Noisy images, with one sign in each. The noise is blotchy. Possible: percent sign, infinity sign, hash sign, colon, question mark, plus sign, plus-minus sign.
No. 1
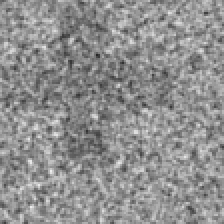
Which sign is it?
plus sign
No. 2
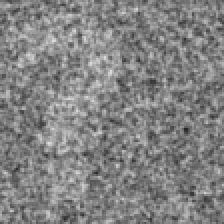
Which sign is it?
question mark
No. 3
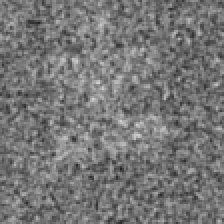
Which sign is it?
plus-minus sign
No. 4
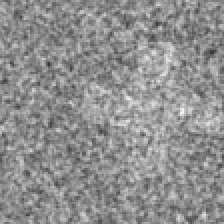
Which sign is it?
plus sign
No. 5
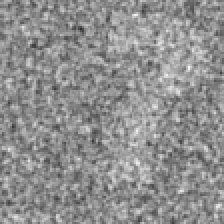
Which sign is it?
question mark
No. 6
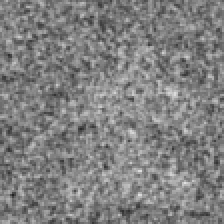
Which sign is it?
plus-minus sign
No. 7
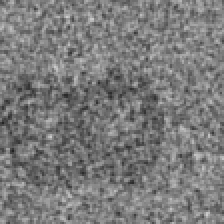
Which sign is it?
infinity sign
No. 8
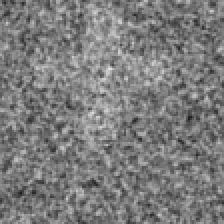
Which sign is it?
plus sign
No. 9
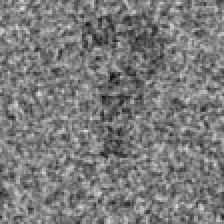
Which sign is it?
question mark
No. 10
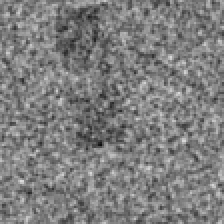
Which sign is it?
colon
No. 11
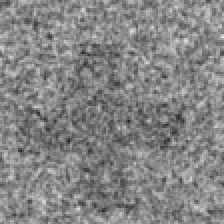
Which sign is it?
plus sign
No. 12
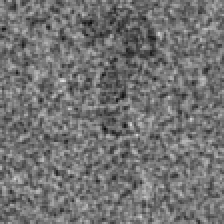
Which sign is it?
question mark
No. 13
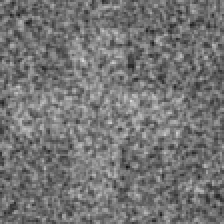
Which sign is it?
plus sign
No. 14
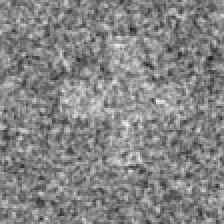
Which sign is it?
plus sign
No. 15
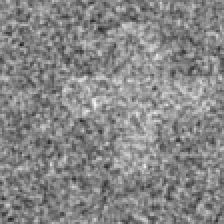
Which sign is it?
plus sign
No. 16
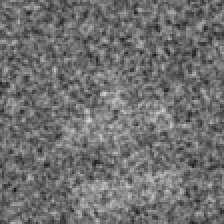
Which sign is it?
plus-minus sign
